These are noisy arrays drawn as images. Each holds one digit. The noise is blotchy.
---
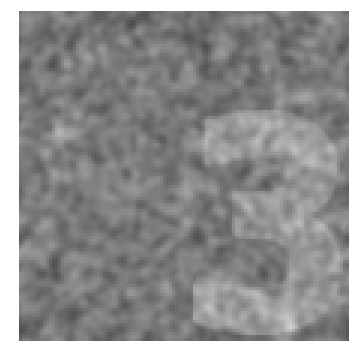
3
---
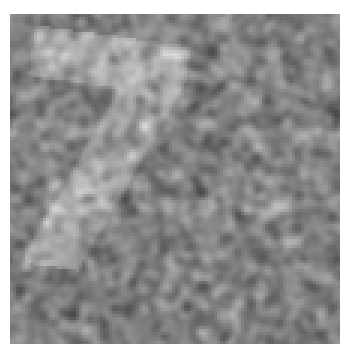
7
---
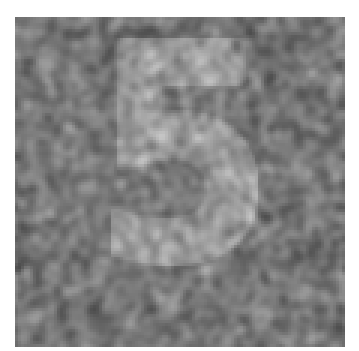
5
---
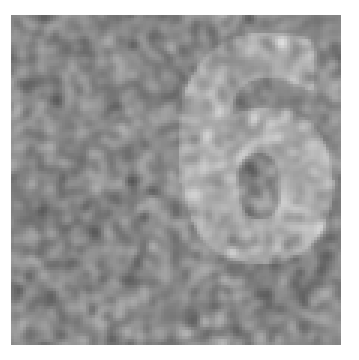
6
